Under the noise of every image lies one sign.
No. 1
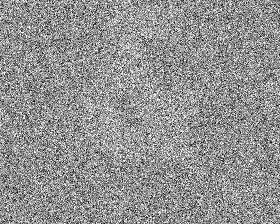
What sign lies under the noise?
ampersand
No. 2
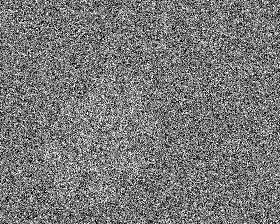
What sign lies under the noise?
hash sign
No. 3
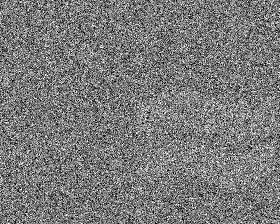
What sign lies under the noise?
approximately sign
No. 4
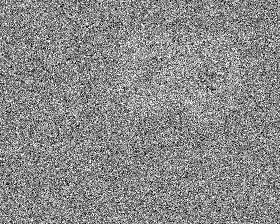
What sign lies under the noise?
infinity sign
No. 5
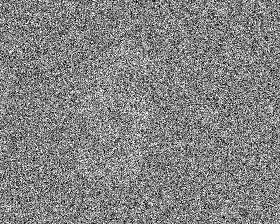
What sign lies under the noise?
section sign
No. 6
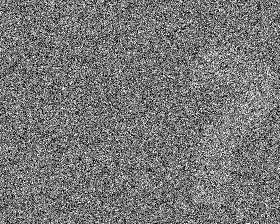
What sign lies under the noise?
question mark
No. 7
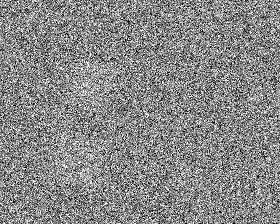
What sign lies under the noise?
colon
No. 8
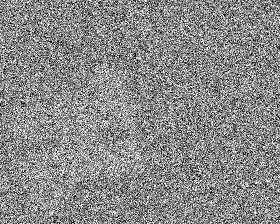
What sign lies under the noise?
not-equal sign
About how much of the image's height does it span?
two thirds
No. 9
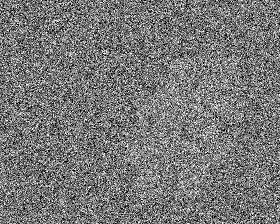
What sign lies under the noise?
hash sign
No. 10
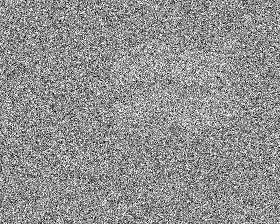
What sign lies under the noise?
approximately sign
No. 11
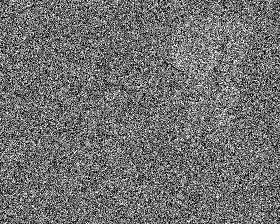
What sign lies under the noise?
pilcrow
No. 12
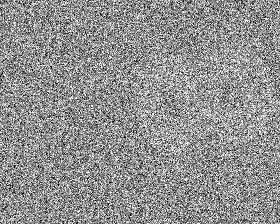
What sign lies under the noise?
infinity sign
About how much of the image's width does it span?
half
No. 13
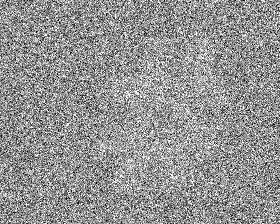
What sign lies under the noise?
hash sign
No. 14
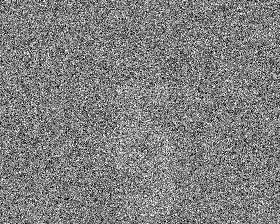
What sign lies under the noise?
section sign
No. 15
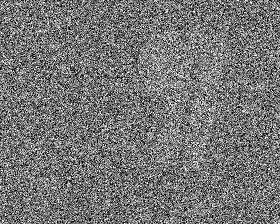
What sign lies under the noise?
pilcrow
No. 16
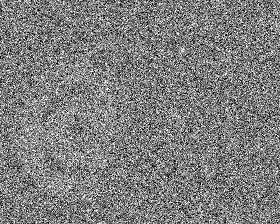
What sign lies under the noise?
at sign
